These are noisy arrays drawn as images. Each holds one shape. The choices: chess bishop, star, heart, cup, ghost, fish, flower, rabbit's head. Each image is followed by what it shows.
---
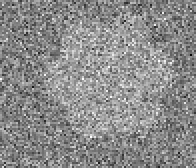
flower
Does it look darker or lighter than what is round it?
lighter
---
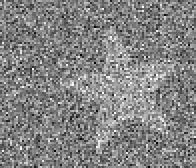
star
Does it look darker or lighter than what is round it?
lighter
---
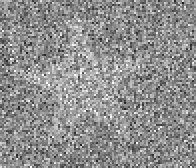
star
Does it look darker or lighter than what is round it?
lighter
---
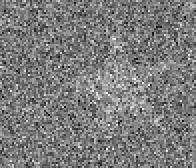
star
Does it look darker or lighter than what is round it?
lighter
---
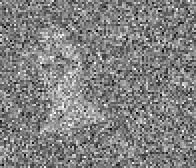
chess bishop
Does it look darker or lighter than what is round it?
lighter
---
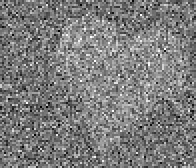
heart
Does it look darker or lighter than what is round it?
lighter
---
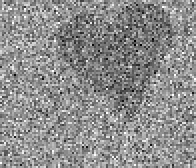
heart
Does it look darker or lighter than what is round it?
darker
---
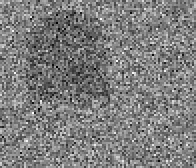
ghost
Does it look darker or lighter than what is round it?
darker
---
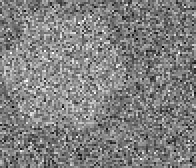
flower
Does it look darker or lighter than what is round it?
lighter
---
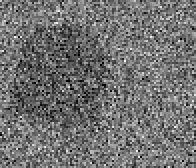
ghost
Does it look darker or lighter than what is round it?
darker
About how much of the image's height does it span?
two thirds
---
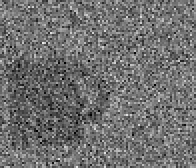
cup
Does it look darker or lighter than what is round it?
darker
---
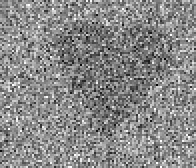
heart
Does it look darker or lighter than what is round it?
darker
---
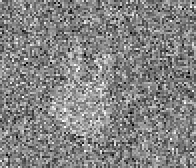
rabbit's head
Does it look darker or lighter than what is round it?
lighter
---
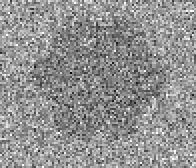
flower
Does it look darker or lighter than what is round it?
darker
